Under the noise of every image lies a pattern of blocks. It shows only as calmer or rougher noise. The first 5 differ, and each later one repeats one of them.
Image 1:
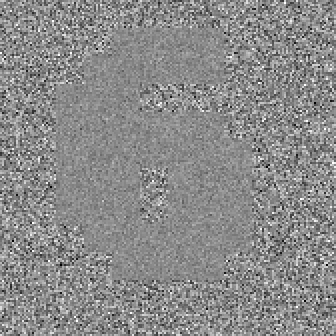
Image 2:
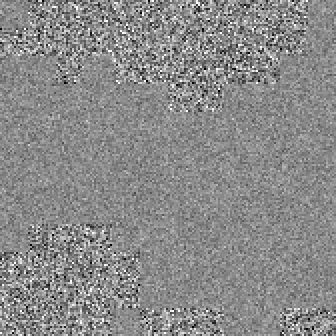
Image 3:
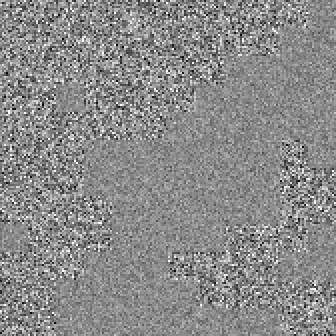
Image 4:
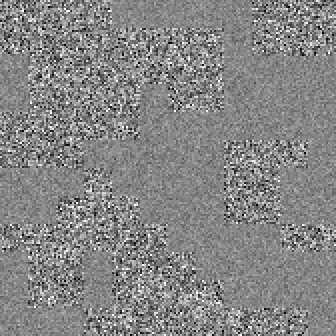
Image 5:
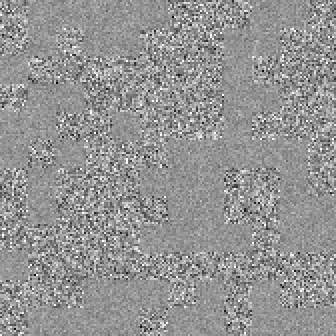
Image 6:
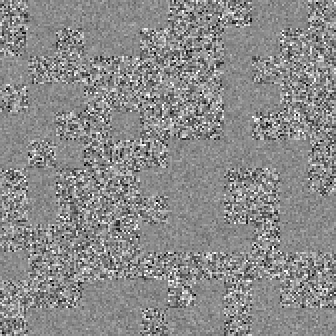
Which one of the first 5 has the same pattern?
5
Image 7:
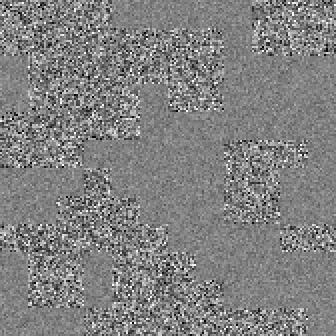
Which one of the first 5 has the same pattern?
4
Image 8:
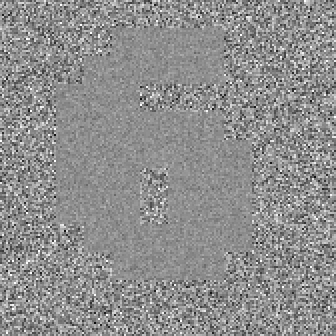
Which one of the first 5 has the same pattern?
1
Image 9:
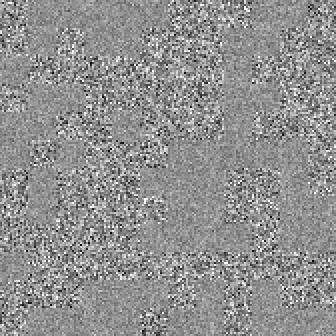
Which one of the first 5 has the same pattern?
5
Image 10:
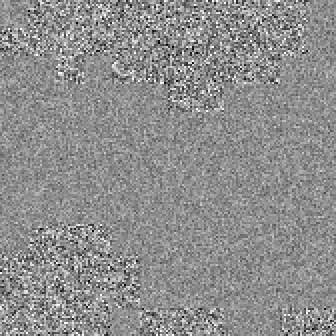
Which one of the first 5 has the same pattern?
2
